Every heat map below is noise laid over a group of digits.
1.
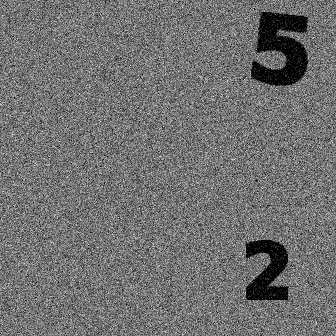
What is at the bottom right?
2
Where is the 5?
top right
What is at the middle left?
nothing
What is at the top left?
nothing
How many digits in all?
2
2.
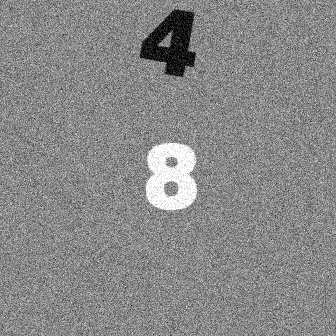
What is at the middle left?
nothing
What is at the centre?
8
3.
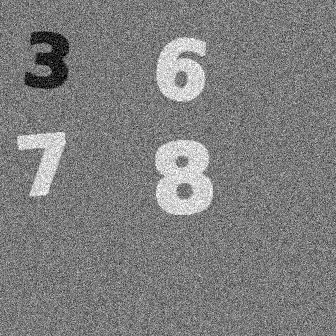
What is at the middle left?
7
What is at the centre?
8
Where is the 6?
top middle
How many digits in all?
4
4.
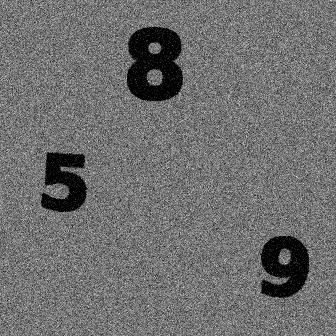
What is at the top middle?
8
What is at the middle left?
5
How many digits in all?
3
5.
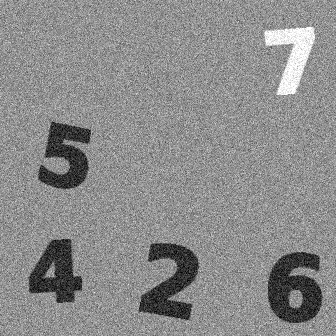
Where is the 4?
bottom left
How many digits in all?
5
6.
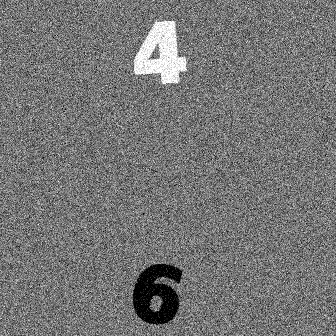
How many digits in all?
2
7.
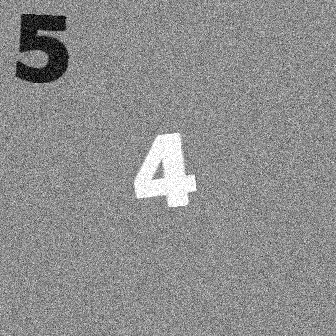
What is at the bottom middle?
nothing
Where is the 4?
centre
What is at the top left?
5
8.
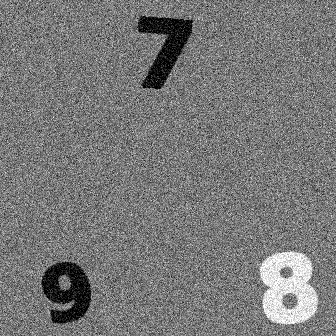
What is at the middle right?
nothing
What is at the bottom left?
9
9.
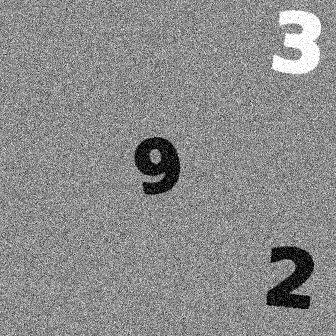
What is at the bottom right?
2
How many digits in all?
3
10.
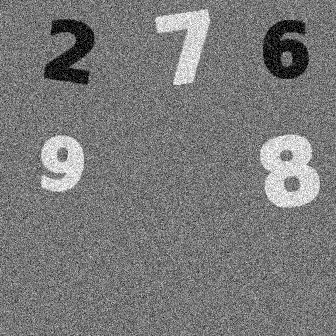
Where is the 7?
top middle
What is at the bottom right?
nothing
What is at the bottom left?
nothing
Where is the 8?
middle right
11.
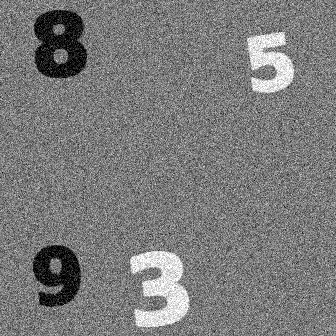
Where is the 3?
bottom middle
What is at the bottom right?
nothing
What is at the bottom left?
9
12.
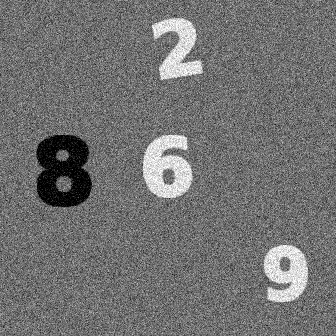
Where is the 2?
top middle
